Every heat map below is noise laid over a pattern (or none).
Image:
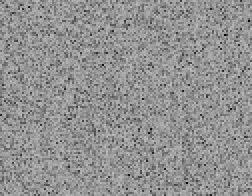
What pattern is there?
only noise
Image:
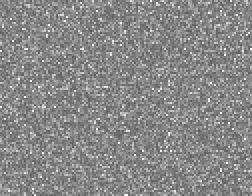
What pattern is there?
only noise
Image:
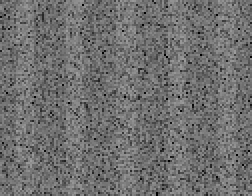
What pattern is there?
vertical stripes
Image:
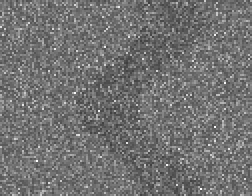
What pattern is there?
a wavy band
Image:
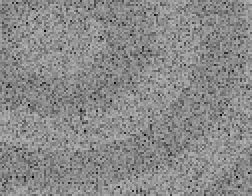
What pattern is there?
rings round one point
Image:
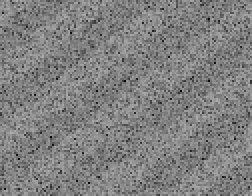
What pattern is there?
diagonal stripes
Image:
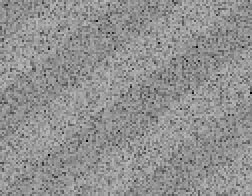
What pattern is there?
diagonal stripes
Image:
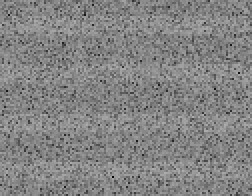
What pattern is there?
horizontal stripes
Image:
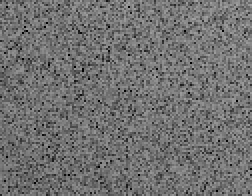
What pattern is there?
a smooth slope
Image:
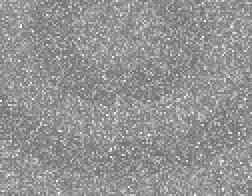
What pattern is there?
rings round one point
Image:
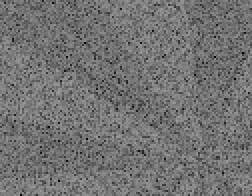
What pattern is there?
spokes from one point
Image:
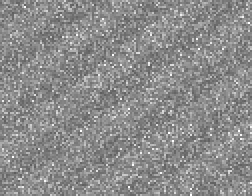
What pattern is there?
diagonal stripes
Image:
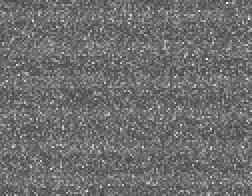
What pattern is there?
horizontal stripes
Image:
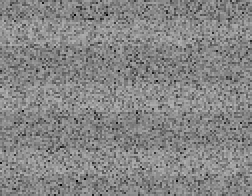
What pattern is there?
horizontal stripes
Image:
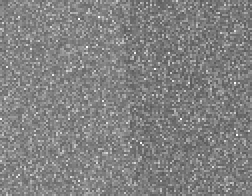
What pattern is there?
a sharp edge
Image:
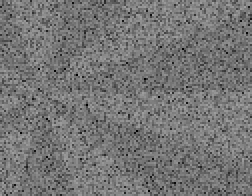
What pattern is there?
spokes from one point
